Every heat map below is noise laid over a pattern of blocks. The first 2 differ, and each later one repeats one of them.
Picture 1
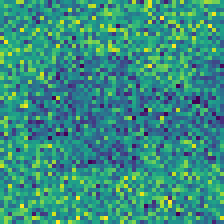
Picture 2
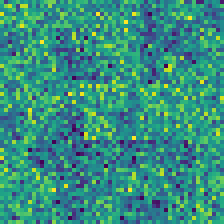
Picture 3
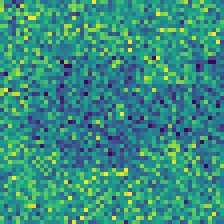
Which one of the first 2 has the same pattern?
1
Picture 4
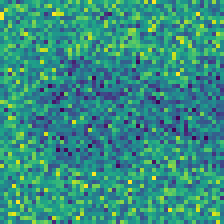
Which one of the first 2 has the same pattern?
1
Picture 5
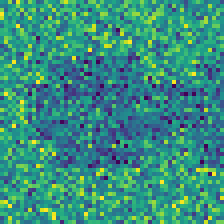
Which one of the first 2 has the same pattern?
1
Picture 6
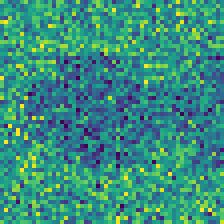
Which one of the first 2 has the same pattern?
1
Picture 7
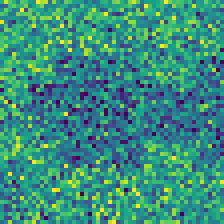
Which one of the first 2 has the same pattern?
1
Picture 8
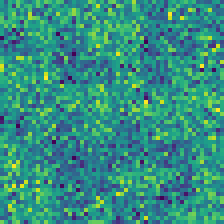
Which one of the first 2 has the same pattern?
2
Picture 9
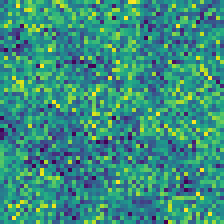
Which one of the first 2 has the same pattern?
2
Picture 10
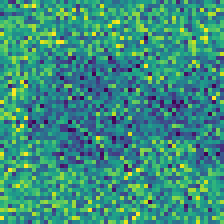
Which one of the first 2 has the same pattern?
1
